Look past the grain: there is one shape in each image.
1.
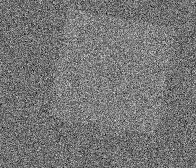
square
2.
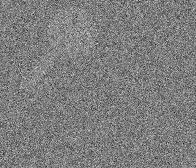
lollipop
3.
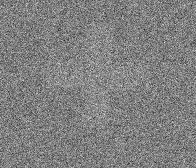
cross
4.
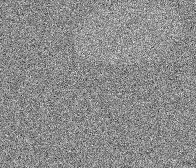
ellipse
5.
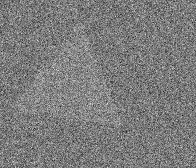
triangle
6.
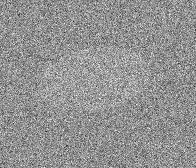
ellipse
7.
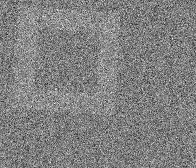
square frame
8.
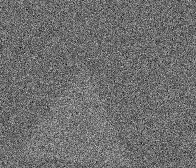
triangle
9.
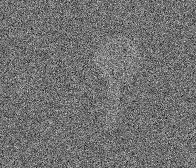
lollipop
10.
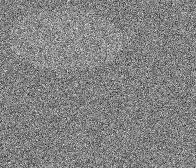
ellipse
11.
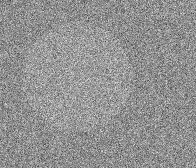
disc
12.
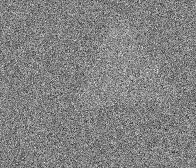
triangle
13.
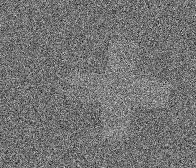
cross
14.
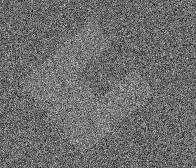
square with a notch
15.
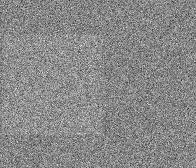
square
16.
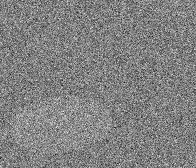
ellipse
